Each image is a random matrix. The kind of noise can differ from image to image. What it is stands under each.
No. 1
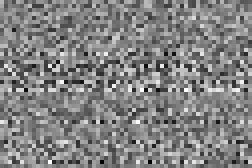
rows of uneven size
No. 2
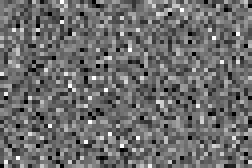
heavy tails
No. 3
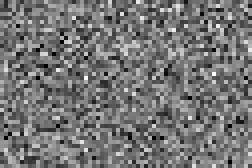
independent entries
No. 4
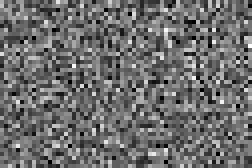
low rank plus noise
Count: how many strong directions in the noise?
three or four
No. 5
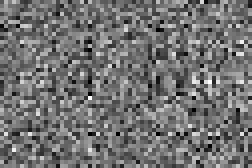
low rank plus noise
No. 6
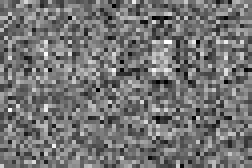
low rank plus noise
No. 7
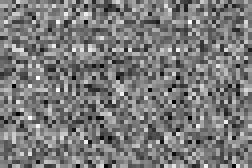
low rank plus noise
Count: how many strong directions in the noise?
five to eight
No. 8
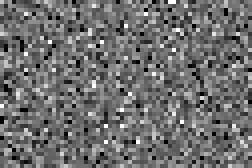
heavy tails
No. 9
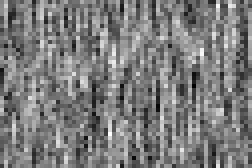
streaked along the columns
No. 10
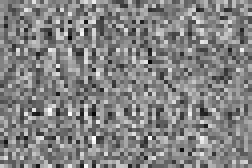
low rank plus noise
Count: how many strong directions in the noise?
one
